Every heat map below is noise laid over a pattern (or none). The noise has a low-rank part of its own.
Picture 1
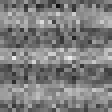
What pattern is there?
horizontal stripes
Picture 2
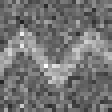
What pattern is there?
a wavy band
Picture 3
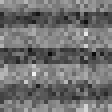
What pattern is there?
horizontal stripes
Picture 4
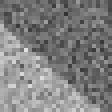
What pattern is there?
a sharp edge
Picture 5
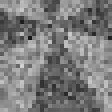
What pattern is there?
spokes from one point
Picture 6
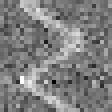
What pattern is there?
a wavy band
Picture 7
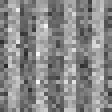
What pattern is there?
vertical stripes
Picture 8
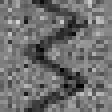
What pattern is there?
a wavy band
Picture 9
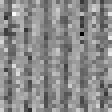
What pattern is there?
vertical stripes
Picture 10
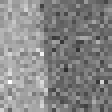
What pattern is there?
a sharp edge
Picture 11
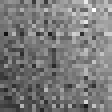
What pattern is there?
a smooth slope
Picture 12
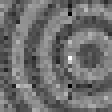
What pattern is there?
rings round one point
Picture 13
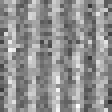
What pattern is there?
vertical stripes
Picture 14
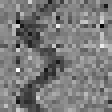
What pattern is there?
a wavy band
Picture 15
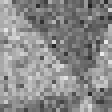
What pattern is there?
spokes from one point
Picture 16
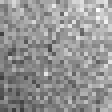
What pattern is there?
a smooth slope
